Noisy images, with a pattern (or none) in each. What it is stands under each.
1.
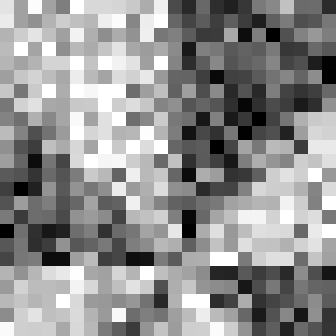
spokes from one point
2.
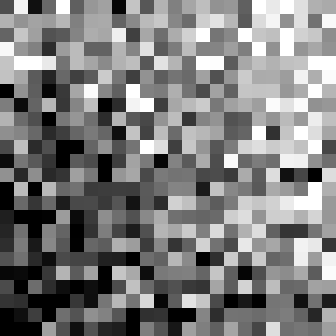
a smooth slope
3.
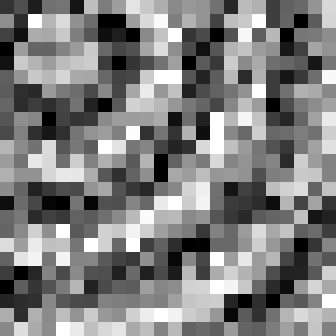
rings round one point
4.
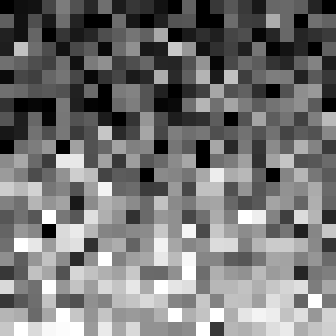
a smooth slope
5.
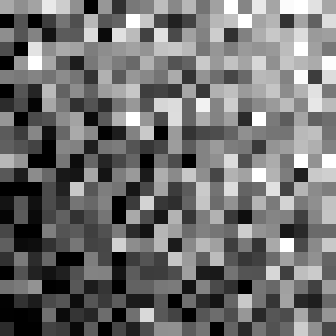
a smooth slope
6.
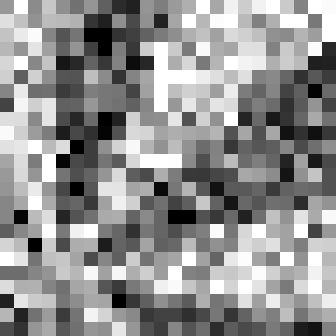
spokes from one point
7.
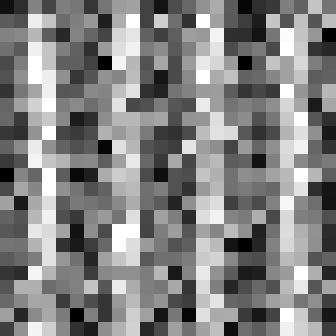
vertical stripes
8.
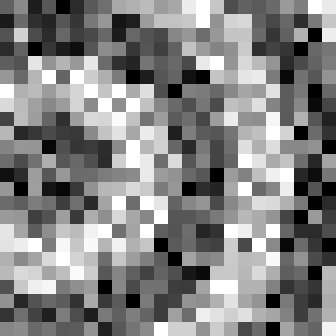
rings round one point
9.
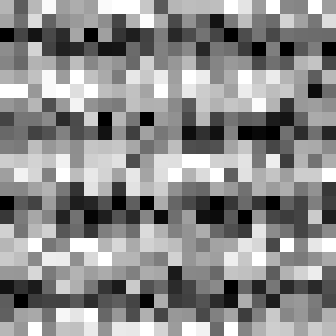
horizontal stripes
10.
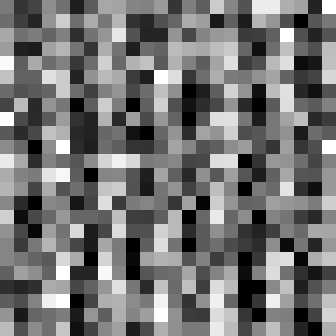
vertical stripes
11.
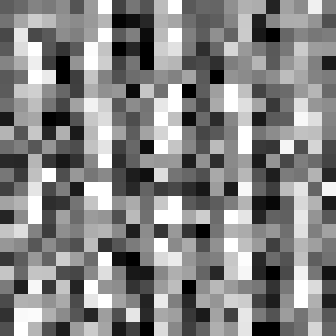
vertical stripes
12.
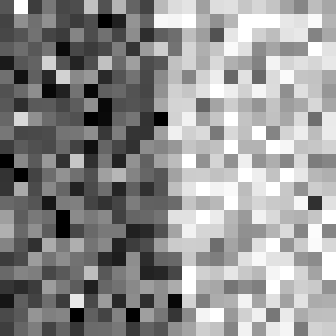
a sharp edge
